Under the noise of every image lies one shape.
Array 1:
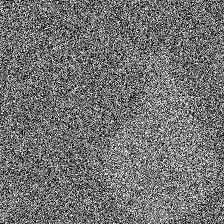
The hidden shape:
pear
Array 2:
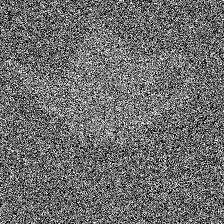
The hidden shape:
teapot
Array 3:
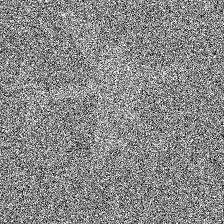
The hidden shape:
airplane
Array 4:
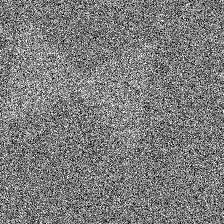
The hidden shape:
bow tie
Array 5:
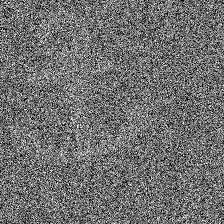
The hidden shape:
anchor
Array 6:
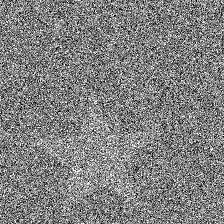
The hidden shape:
star
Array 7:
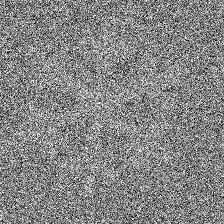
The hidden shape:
snowflake
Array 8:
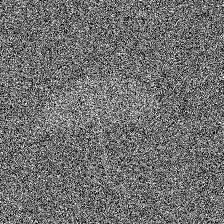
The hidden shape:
umbrella
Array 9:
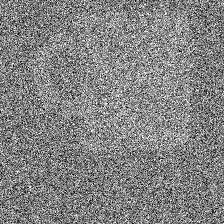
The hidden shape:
cup
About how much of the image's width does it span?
two thirds
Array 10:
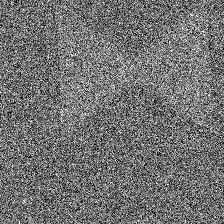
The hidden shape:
bow tie
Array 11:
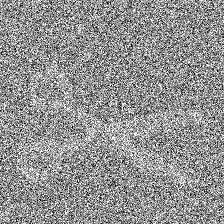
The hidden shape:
pair of scissors
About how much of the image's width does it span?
nearly all
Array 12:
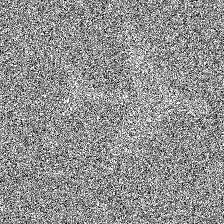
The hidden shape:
airplane
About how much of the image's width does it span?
two thirds
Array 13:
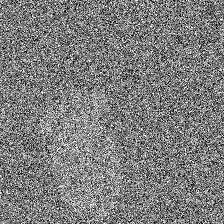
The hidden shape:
footprint
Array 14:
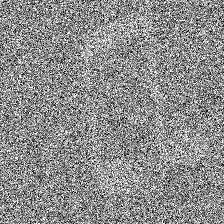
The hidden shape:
pair of musical notes
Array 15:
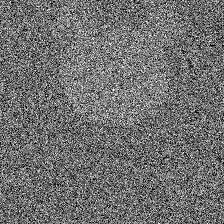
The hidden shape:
bear's head
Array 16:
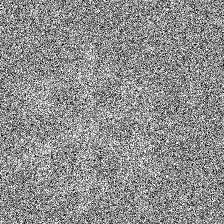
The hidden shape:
snowflake
